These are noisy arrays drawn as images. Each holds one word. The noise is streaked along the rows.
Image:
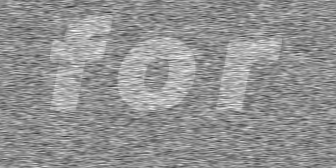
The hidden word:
for
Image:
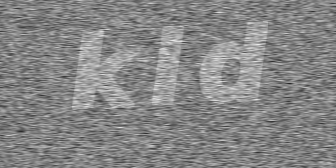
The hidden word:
kid
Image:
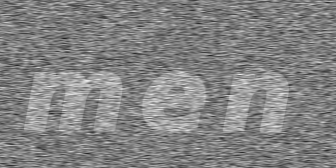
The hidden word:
men
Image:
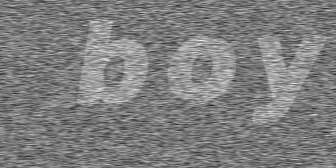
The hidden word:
boy
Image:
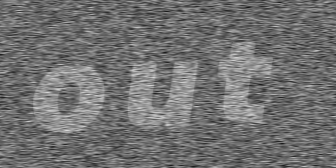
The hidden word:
out
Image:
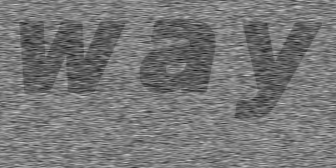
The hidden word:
way
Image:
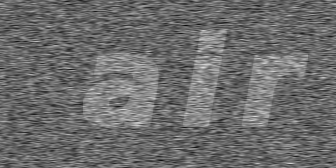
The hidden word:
air
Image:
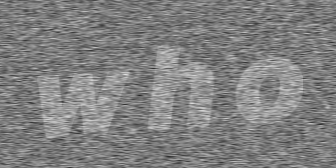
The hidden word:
who
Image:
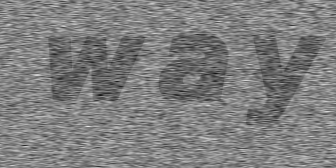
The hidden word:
way
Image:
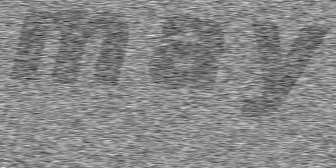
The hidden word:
may
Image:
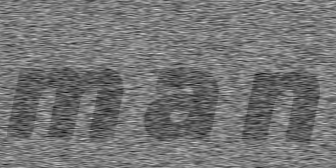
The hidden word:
man
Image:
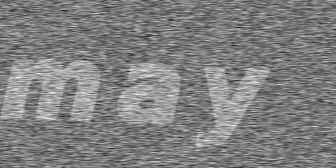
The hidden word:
may
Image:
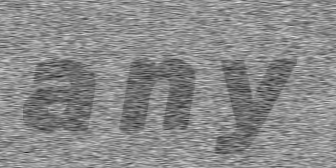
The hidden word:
any
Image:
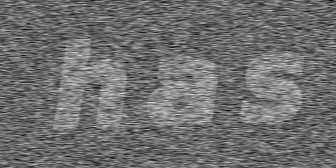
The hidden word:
has
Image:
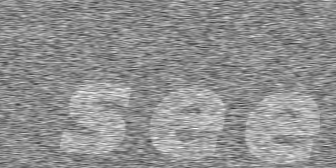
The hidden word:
see
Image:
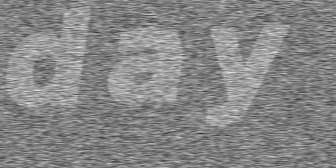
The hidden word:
day
